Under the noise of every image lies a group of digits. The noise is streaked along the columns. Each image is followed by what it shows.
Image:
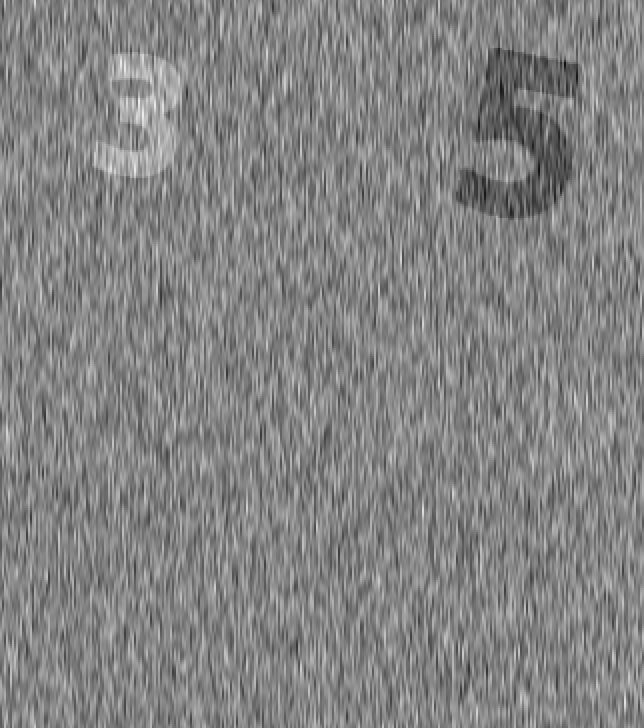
top left: light 3; top right: dark 5
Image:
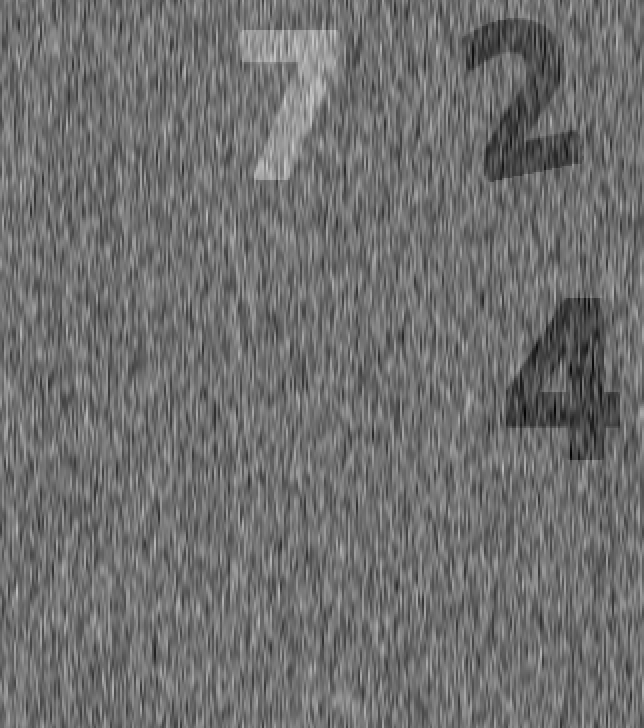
top middle: light 7; top right: dark 2; middle right: dark 4
